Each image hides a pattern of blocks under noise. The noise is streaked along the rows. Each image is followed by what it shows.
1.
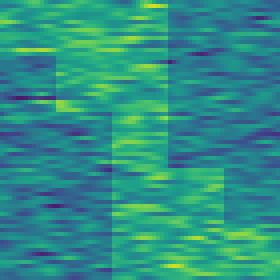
the same after a half turn
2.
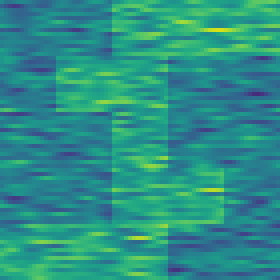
the same after a half turn
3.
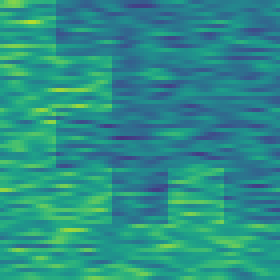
mirrored about the diagonal from the bottom left
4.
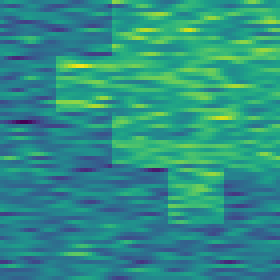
mirrored about the diagonal from the bottom left
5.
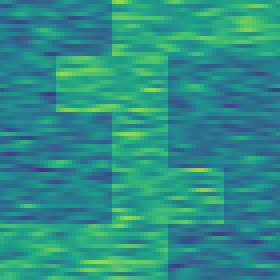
the same after a half turn
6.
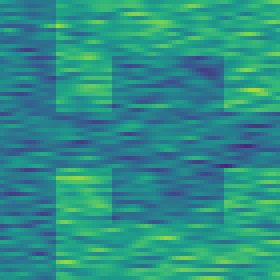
top and bottom mirror each other
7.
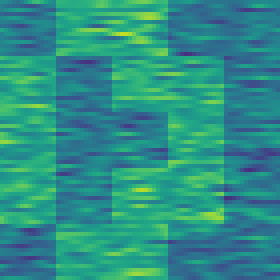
top and bottom mirror each other
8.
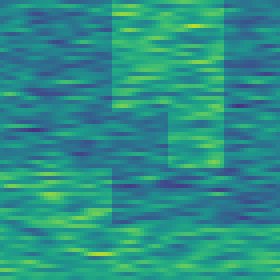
no symmetry
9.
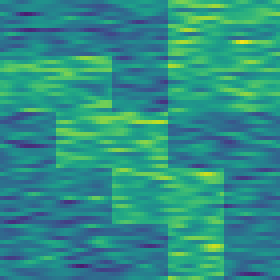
mirrored about the diagonal from the bottom left
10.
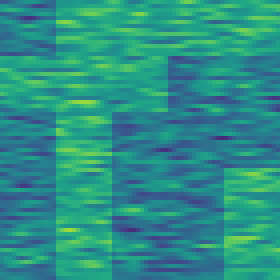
no symmetry
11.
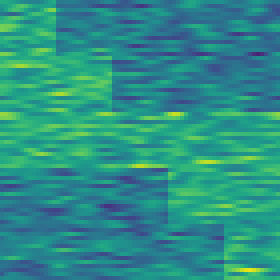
the same after a half turn
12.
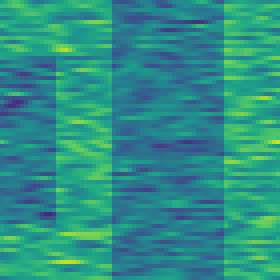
top and bottom mirror each other
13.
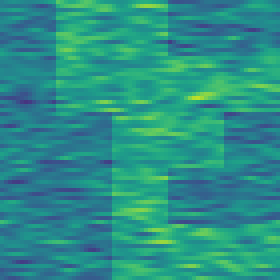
no symmetry
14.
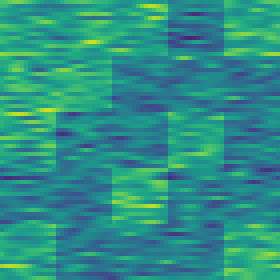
mirrored about the diagonal from the top left
